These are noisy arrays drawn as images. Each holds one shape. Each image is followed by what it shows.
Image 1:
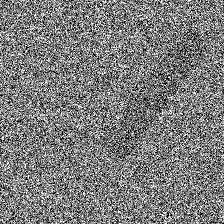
bar
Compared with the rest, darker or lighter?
darker
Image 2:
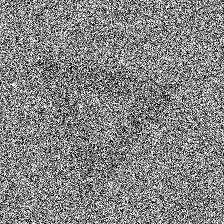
triangle frame
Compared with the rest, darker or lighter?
darker
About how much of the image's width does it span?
two thirds
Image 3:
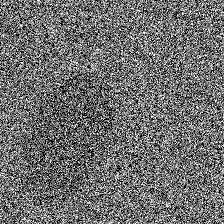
ellipse
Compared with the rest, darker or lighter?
darker
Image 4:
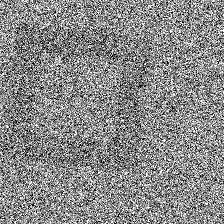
square frame
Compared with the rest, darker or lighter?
darker
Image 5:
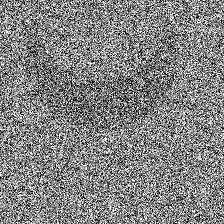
crescent
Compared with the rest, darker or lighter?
darker
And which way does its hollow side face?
up
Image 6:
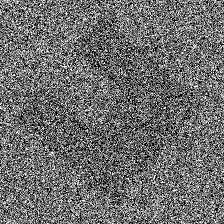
square with a notch
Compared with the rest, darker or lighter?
darker
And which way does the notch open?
up and left
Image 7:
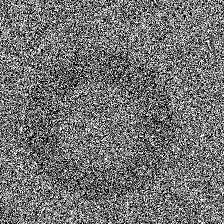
ring
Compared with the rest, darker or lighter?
darker
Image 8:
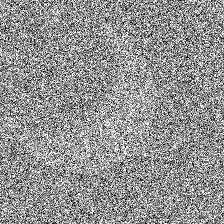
crescent
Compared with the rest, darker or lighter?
lighter
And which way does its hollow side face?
up and left
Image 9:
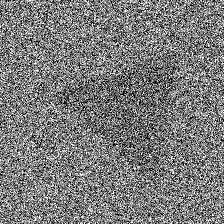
triangle
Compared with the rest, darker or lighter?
darker
